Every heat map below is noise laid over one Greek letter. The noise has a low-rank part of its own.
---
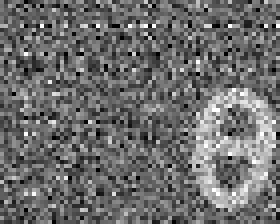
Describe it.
light theta
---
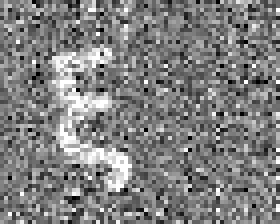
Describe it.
light xi
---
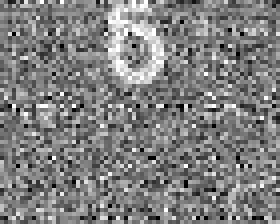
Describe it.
light delta, top middle
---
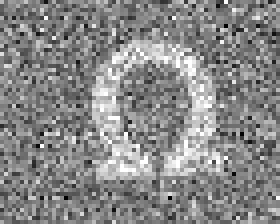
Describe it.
light omega
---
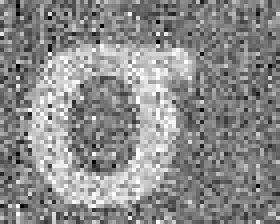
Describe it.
light sigma
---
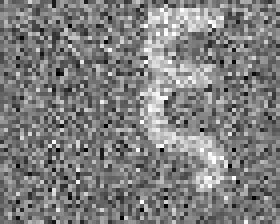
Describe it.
light xi
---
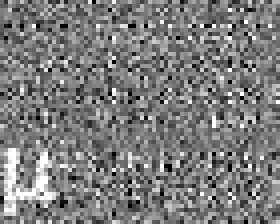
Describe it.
light mu, bottom left
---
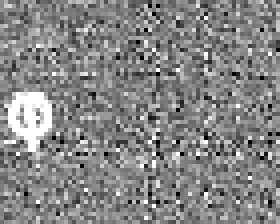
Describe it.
light phi, middle left
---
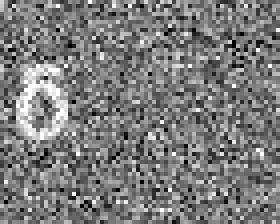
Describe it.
light delta, middle left
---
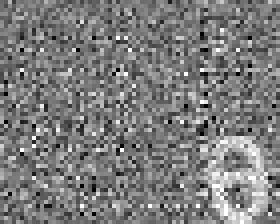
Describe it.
light theta, bottom right
